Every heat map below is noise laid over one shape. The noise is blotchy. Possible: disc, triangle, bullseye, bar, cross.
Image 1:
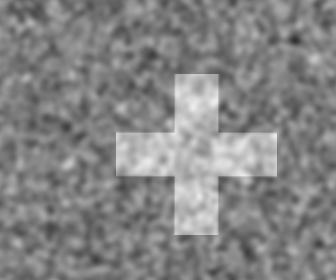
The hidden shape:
cross
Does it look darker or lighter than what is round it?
lighter
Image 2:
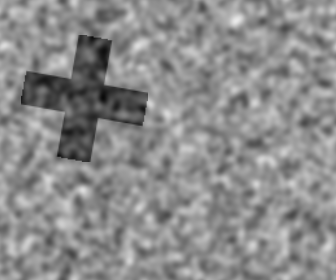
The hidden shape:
cross
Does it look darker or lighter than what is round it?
darker
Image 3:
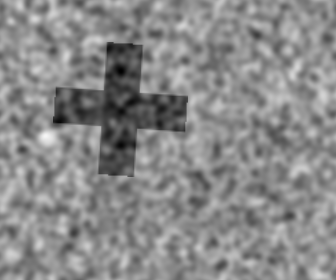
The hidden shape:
cross
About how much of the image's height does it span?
half
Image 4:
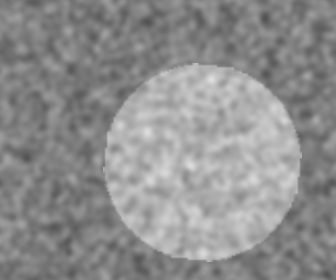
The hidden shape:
disc
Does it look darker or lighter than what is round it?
lighter
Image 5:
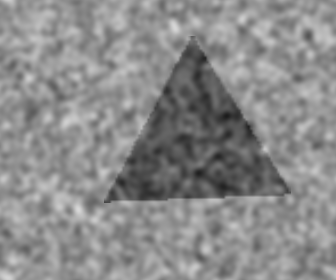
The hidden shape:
triangle
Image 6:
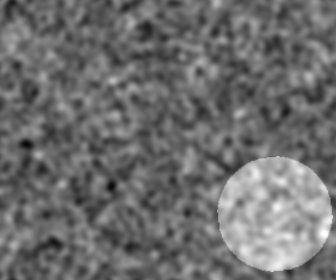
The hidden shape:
disc
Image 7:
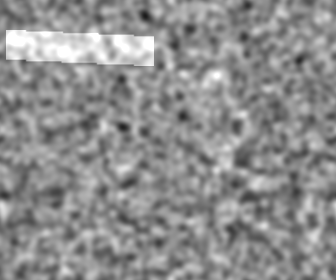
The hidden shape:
bar
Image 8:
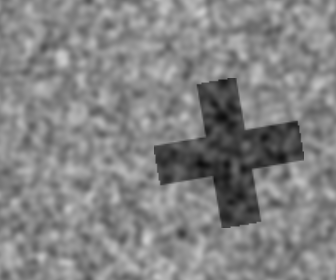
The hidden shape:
cross
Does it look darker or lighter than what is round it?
darker
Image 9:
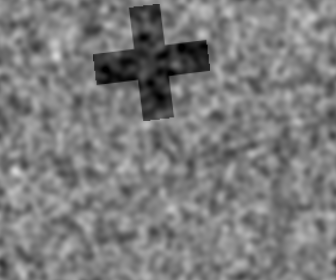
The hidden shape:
cross
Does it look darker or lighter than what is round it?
darker
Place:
top middle
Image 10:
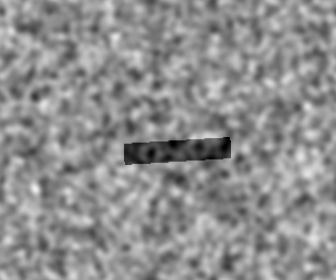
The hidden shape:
bar
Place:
centre
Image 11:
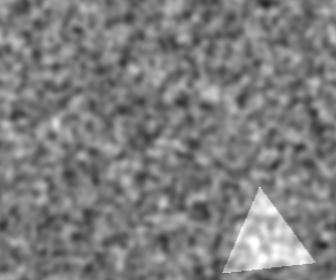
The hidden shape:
triangle
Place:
bottom right
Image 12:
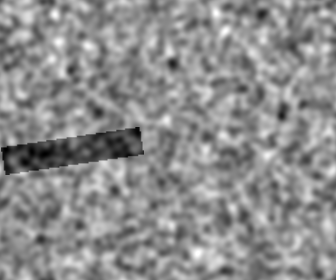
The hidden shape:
bar
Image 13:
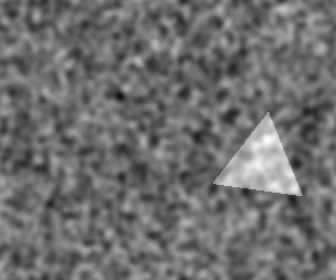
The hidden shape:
triangle
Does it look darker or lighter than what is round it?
lighter
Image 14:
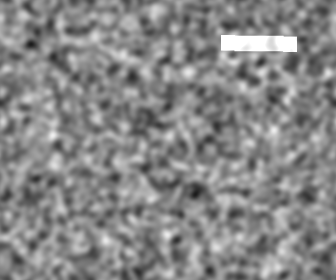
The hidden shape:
bar
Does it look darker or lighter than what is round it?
lighter
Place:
top right
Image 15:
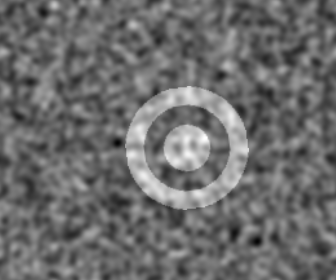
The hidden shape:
bullseye
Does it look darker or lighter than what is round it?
lighter
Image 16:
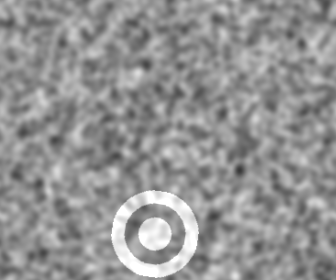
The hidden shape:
bullseye
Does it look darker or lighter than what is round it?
lighter
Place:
bottom middle
